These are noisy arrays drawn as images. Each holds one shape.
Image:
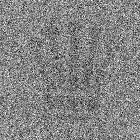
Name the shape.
chess queen
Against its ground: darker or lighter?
darker
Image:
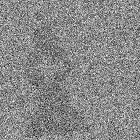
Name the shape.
chess bishop
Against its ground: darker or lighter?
darker
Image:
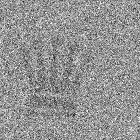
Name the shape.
chess queen
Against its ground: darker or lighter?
darker
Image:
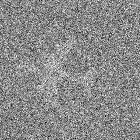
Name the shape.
airplane
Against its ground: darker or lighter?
lighter
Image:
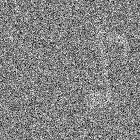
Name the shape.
musical note
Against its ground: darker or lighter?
lighter
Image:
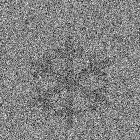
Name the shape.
snowflake
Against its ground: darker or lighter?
darker
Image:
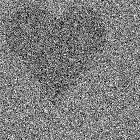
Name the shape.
heart
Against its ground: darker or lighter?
darker
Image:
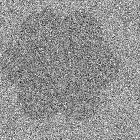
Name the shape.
flower
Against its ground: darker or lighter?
darker
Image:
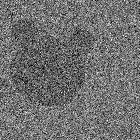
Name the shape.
bear's head
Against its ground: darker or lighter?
darker
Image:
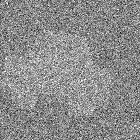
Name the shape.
car
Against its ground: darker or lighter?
lighter
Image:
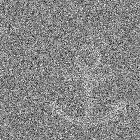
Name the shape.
anchor
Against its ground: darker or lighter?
lighter
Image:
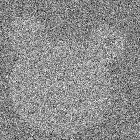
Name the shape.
bear's head
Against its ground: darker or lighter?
lighter
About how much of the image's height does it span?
nearly all
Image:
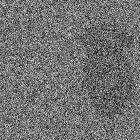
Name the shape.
footprint
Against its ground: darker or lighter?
darker
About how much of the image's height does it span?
two thirds
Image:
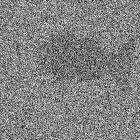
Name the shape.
fish
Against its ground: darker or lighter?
darker
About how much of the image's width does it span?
two thirds
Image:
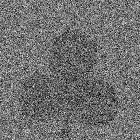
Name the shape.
club
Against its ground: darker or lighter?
darker
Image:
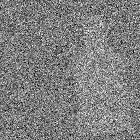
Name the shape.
bottle
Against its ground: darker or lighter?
lighter
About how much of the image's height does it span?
nearly all
